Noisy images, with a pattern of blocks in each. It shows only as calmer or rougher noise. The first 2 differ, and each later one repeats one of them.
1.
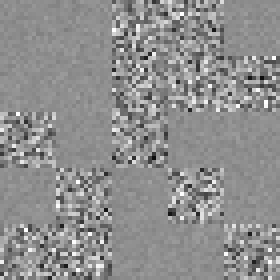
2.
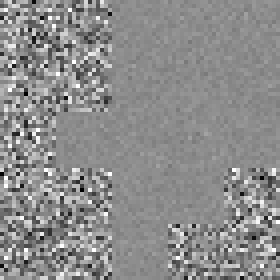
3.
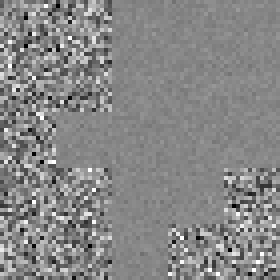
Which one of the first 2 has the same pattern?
2
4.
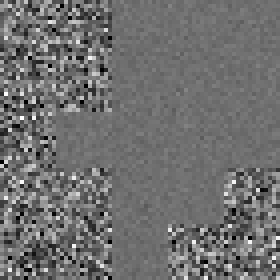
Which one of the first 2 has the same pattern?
2
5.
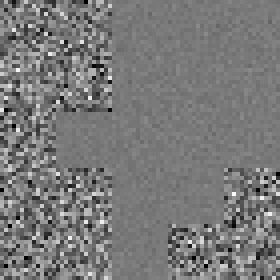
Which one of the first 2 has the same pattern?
2
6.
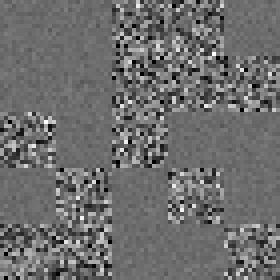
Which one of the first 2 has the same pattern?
1
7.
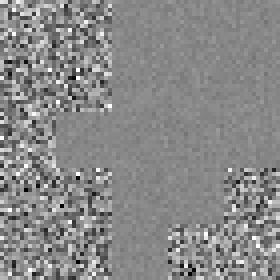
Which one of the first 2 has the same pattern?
2
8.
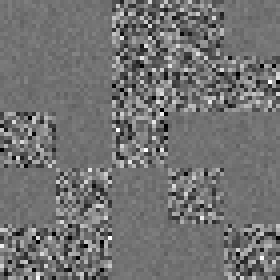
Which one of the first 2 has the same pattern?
1
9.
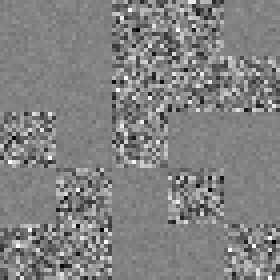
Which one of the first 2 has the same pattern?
1
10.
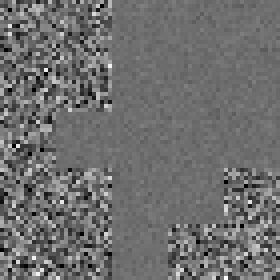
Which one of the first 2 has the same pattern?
2
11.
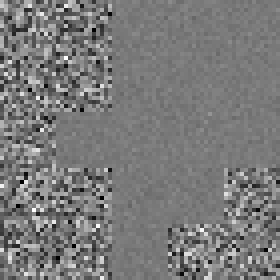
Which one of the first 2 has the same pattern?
2
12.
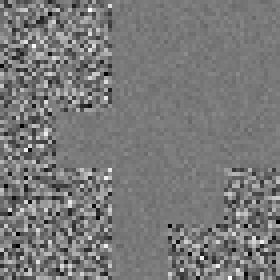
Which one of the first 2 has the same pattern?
2
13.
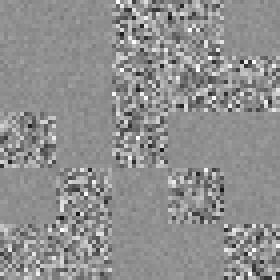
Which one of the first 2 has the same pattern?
1
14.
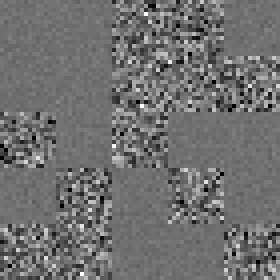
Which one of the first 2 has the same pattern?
1
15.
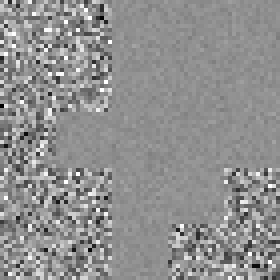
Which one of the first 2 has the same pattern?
2
